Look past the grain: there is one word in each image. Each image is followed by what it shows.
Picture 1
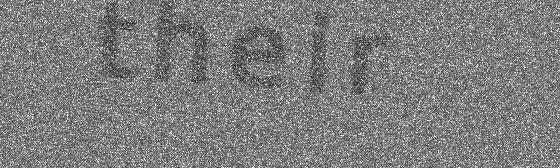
their
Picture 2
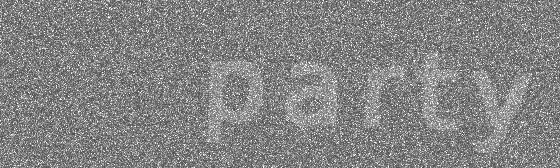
party
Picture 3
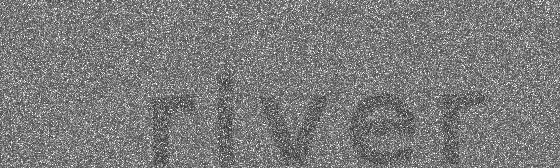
river
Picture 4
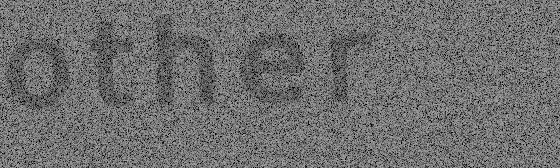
other
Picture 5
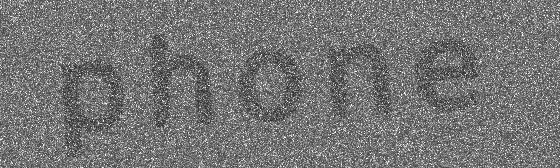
phone
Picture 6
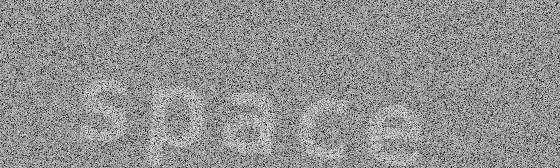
space
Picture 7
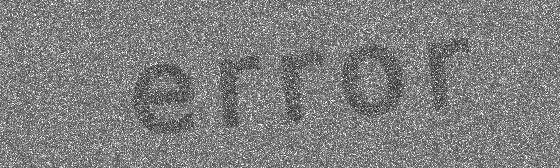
error
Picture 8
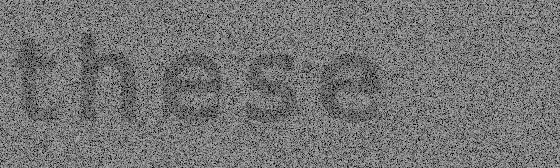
these
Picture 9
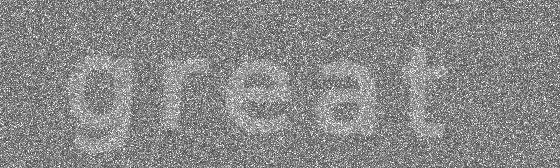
great
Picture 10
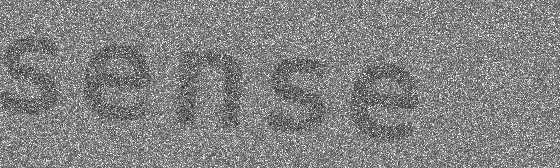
sense
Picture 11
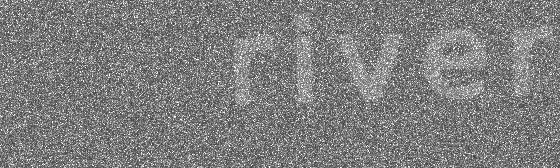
river
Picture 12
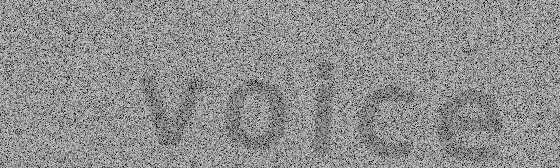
voice
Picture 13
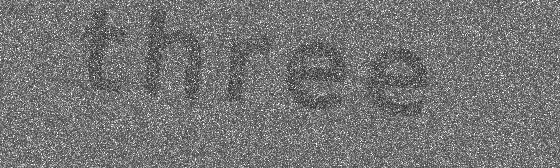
three
